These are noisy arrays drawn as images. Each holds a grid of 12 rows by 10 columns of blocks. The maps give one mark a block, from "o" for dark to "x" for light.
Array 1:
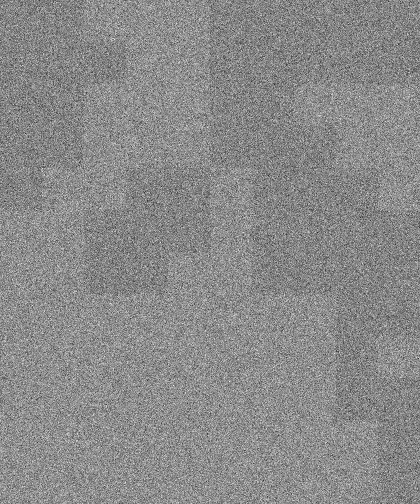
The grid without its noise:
ooxxxooooo
oooxxooooo
ooxxxooxxx
ooxxxoooxx
oxxooxooox
xxoooxoooo
xxooxxoooo
xxxxxxxxoo
xxxxxxxxox
xxxxxxxxoo
xxxxxxxxxo
xxxxxxxxxo
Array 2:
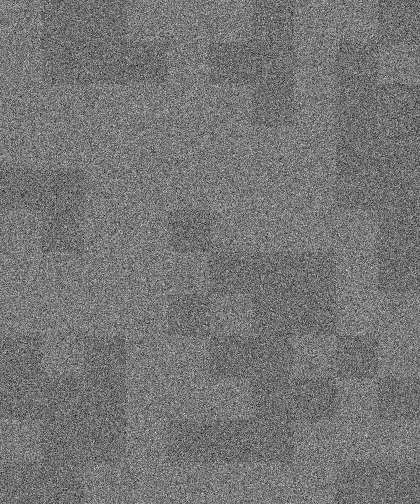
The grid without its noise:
xooxxxoxxo
xoooxooxox
xxxxxxoxoo
xxxxxxxxoo
ooxxxxxxoo
xoxxoxxxxo
xxxxxoooxo
xxxxoxooxx
oxoxxooxox
oooxxxooxo
xooxoooxxx
ooxxxxxxoo
